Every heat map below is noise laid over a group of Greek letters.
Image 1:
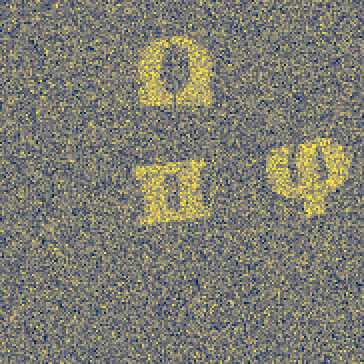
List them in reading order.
top middle: omega; centre: pi; middle right: phi
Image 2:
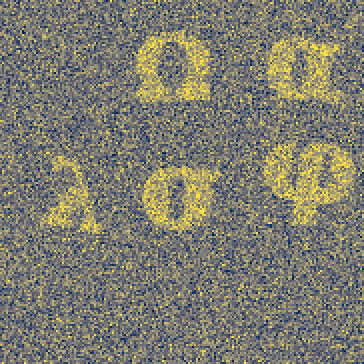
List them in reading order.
top middle: omega; top right: alpha; middle left: lambda; centre: sigma; middle right: phi
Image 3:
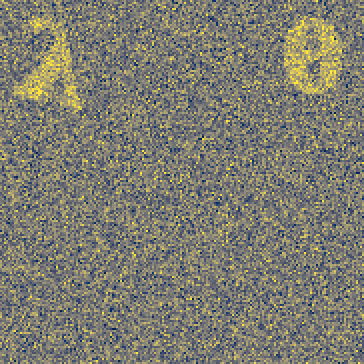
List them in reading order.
top left: lambda; top right: theta
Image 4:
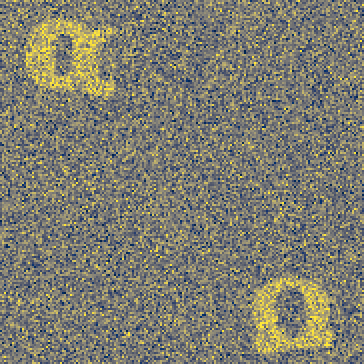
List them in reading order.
top left: alpha; bottom right: omega
